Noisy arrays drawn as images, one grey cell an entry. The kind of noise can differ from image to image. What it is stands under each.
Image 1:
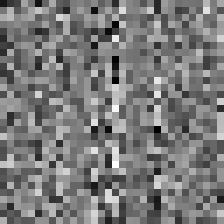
columns of uneven size
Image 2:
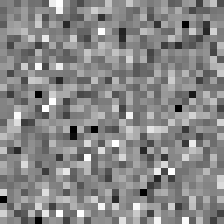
heavy tails
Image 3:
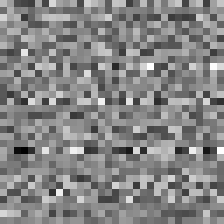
rows of uneven size
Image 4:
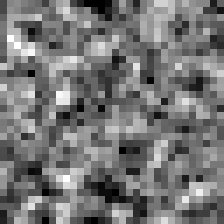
blotchy
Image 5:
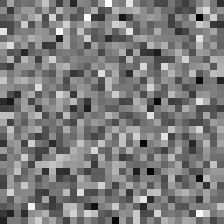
independent entries
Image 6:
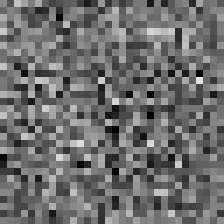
low rank plus noise
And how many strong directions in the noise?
three or four
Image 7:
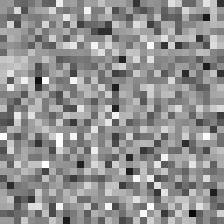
independent entries
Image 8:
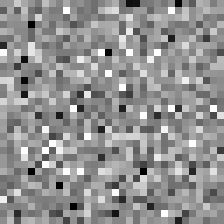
heavy tails
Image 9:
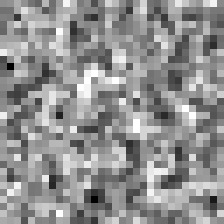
blotchy
